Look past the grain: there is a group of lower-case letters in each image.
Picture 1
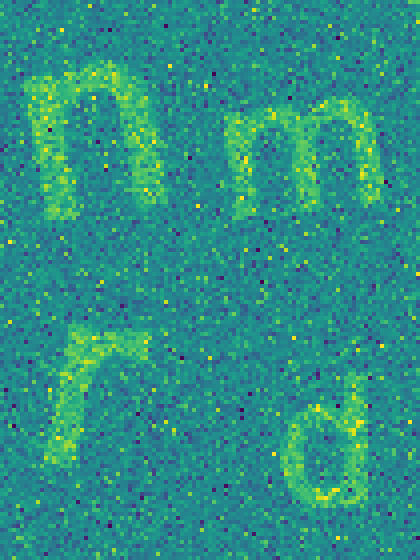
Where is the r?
bottom left
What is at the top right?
m
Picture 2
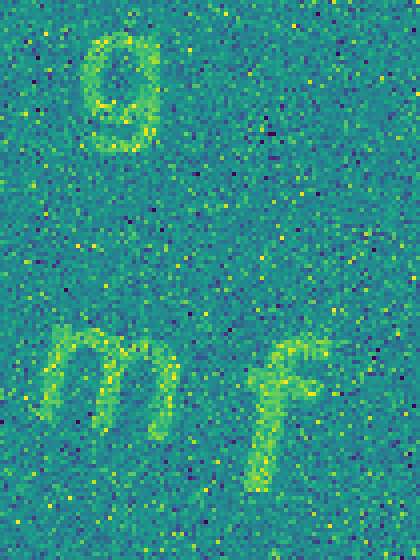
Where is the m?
bottom left
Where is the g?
top left
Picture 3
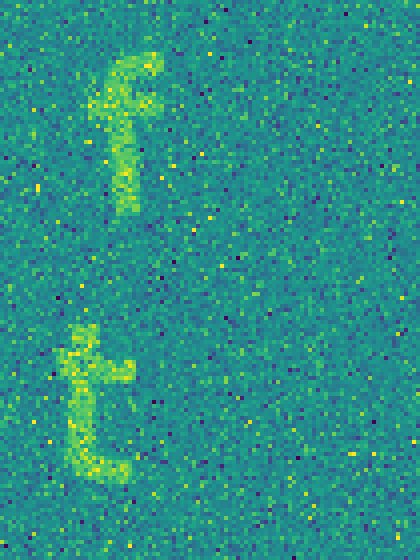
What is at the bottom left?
t
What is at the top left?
f
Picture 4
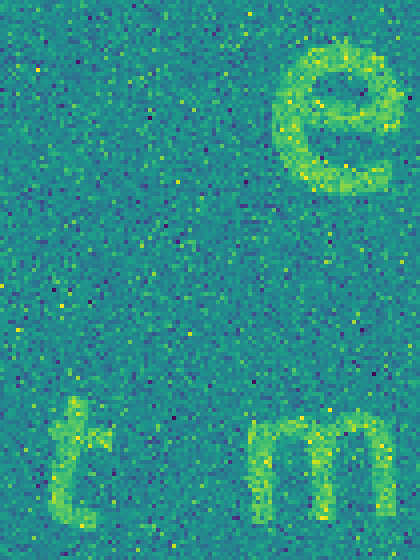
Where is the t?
bottom left
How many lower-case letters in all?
3
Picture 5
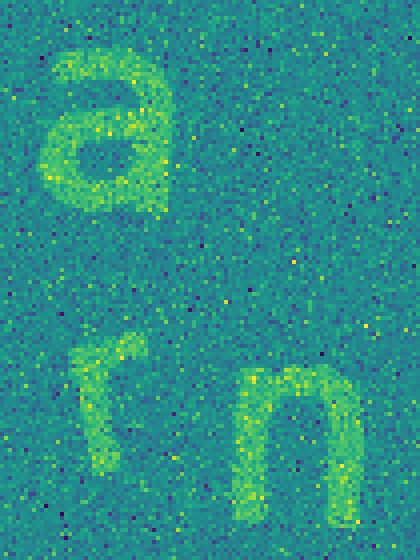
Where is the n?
bottom right
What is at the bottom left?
r
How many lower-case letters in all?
3
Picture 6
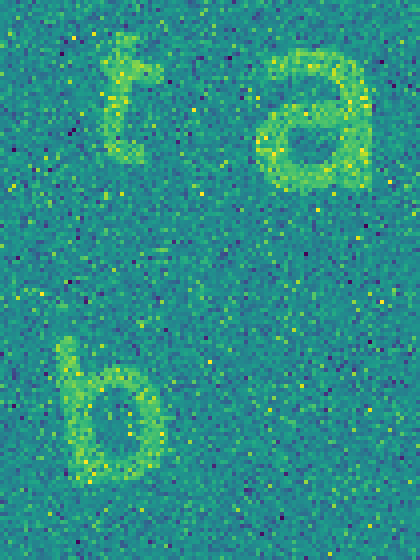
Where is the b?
bottom left
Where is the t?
top left
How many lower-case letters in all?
3
